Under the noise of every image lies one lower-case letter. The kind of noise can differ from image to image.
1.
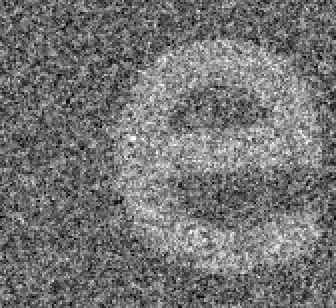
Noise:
blotchy
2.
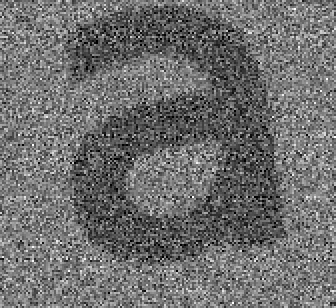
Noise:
rows of uneven size
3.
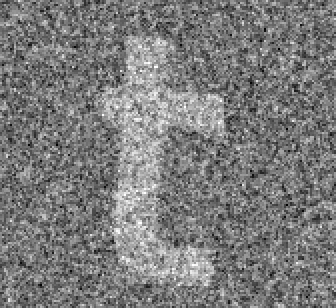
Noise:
blotchy
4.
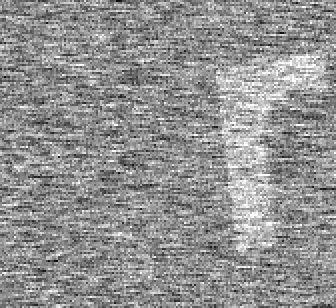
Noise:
streaked along the rows
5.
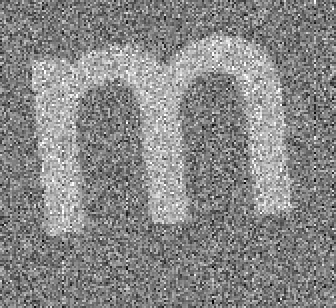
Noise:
columns of uneven size
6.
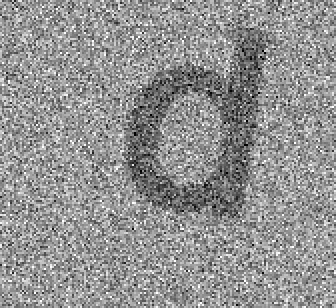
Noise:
low rank plus noise
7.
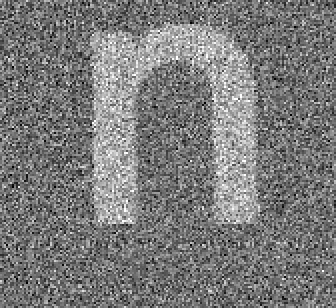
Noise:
low rank plus noise
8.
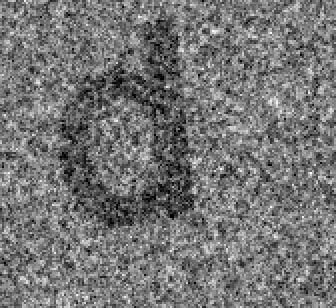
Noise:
blotchy
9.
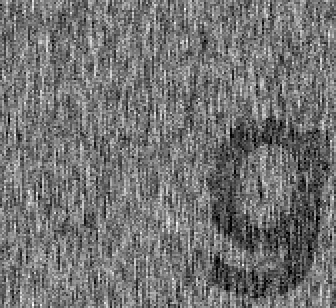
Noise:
streaked along the columns
